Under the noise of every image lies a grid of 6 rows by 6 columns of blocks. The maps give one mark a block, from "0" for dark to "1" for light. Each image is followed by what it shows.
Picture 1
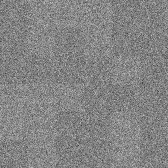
0 1 1 1 0 0
0 1 0 1 0 0
0 0 0 0 1 0
1 1 1 0 0 0
1 1 0 0 1 0
0 1 0 0 1 0
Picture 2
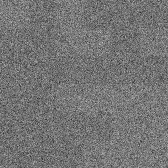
1 0 1 0 0 0
0 0 1 1 0 1
0 0 0 0 0 0
0 0 1 1 1 1
0 0 0 0 1 1
0 0 0 1 1 1
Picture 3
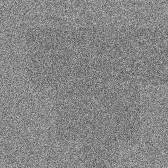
1 1 1 1 1 1
1 0 0 0 0 0
1 0 0 0 0 0
1 1 0 0 0 1
1 1 0 0 0 1
1 1 1 0 1 1
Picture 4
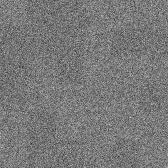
1 0 0 1 1 1
0 0 0 1 0 0
0 1 0 1 1 1
0 1 1 1 1 0
1 0 1 1 1 1
1 0 0 1 0 1
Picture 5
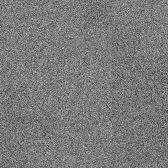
1 1 1 0 1 1
1 1 1 1 0 1
1 1 1 1 0 0
0 1 1 1 0 0
0 0 1 1 0 0
0 1 1 1 0 0
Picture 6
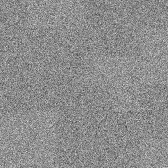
0 1 1 0 0 0
0 0 0 0 0 1
0 0 0 1 1 1
0 0 0 0 1 0
1 1 0 0 0 0
1 1 0 0 0 1
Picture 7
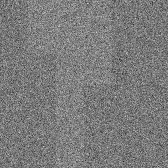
0 1 1 1 0 0
0 1 1 1 0 0
0 0 1 1 0 0
0 0 1 0 0 0
0 0 1 0 0 0
0 0 1 0 0 0
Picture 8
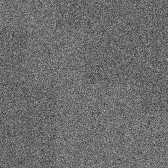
1 1 0 0 0 0
0 1 1 0 0 0
0 1 1 0 0 0
0 0 1 1 1 0
0 0 1 1 1 1
0 0 1 1 1 1
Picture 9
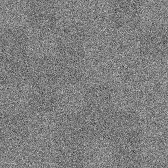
1 0 1 1 0 1
0 1 0 1 1 0
0 0 0 1 1 1
1 0 1 0 1 1
0 1 0 0 0 1
1 1 0 1 0 1
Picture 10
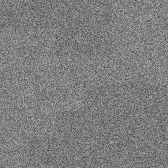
0 0 0 0 1 1
1 1 0 0 1 1
1 1 1 1 1 1
1 1 1 0 0 0
1 1 0 0 0 0
1 0 0 0 0 0
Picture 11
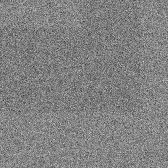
1 1 1 0 0 1
0 0 0 0 0 1
0 0 0 0 0 1
0 0 0 0 0 1
1 1 1 1 1 1
1 1 1 1 1 1
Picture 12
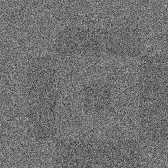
1 1 1 1 1 1
1 1 0 0 0 1
1 0 1 1 1 0
1 0 1 0 1 0
1 0 1 1 1 0
1 1 0 0 0 1
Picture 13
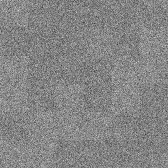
1 0 0 0 0 0
0 0 0 1 0 1
1 0 0 0 1 1
1 0 1 0 1 0
0 1 1 1 0 0
1 1 0 0 0 0
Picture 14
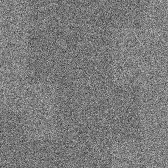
1 0 0 0 0 1
1 0 0 0 1 1
1 0 0 0 1 1
1 1 0 0 0 1
0 1 0 0 0 1
0 0 0 0 1 1
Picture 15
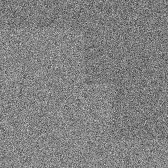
0 0 0 0 0 0
1 1 1 0 0 0
1 1 1 0 0 0
1 1 1 1 0 0
1 1 1 1 0 0
1 1 1 1 1 1
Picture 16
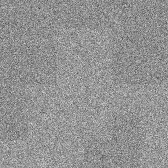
0 0 0 0 0 0
0 0 1 1 0 0
0 0 1 1 0 0
0 1 1 1 1 1
0 1 1 1 0 1
1 1 1 0 0 1
